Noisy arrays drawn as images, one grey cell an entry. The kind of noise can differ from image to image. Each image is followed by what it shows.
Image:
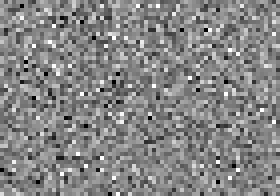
heavy tails
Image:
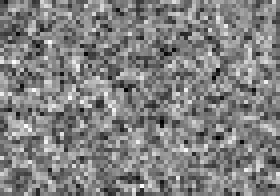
blotchy
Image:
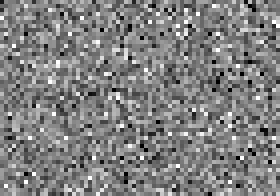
heavy tails
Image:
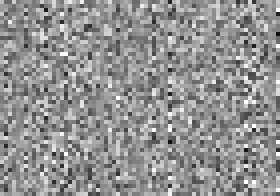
columns of uneven size
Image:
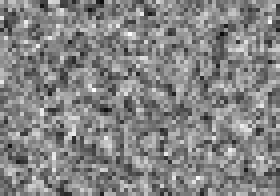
blotchy
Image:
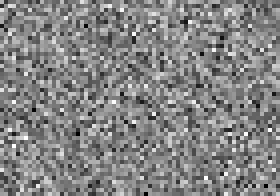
independent entries
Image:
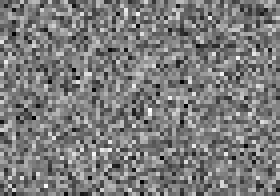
independent entries
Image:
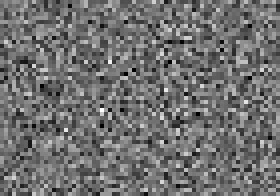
low rank plus noise
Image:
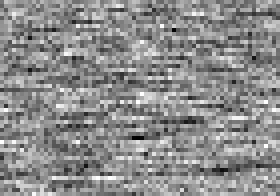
streaked along the rows
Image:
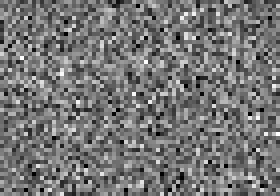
independent entries
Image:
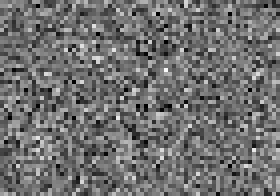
low rank plus noise
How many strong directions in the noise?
five to eight
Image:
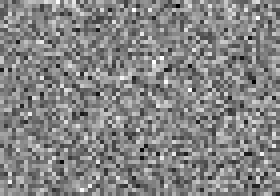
independent entries
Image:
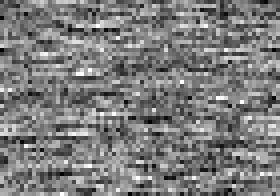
streaked along the rows
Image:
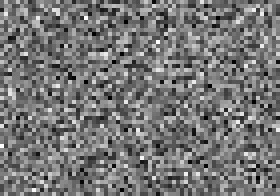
low rank plus noise
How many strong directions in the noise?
one
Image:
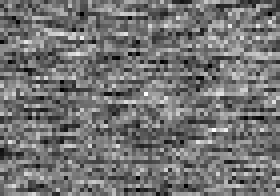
streaked along the rows
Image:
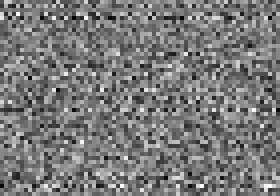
rows of uneven size
